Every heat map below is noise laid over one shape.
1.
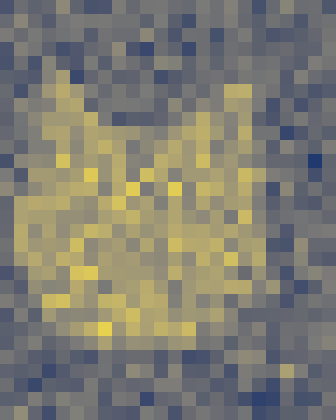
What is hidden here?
light cat's head
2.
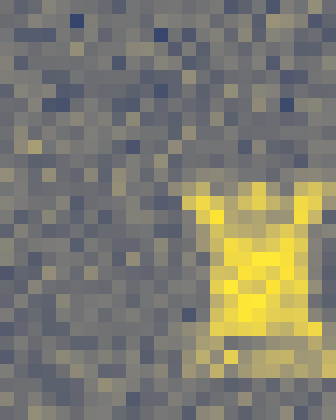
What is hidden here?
light chess rook
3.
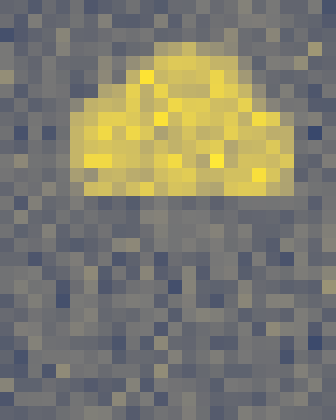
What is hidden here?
light cloud
